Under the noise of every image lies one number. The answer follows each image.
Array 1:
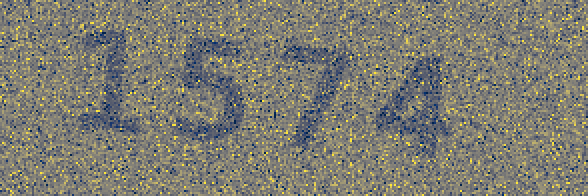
1574
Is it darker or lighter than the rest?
darker
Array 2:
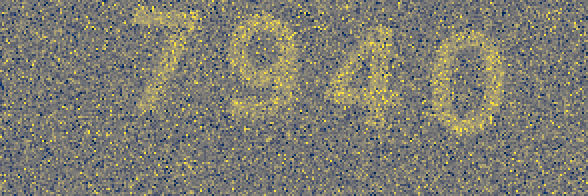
7940
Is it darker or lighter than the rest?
lighter
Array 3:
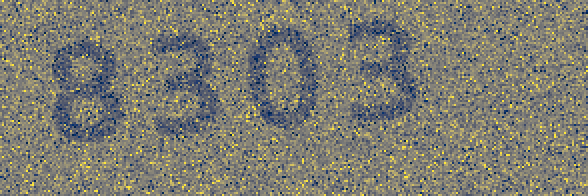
8303
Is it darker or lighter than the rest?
darker
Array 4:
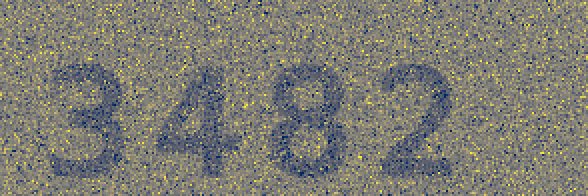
3482
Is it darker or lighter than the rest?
darker
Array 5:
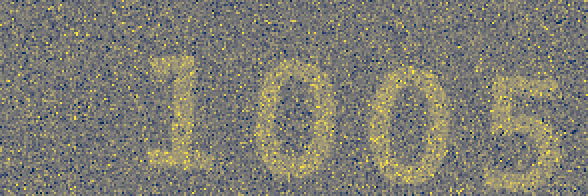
1005
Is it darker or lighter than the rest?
lighter
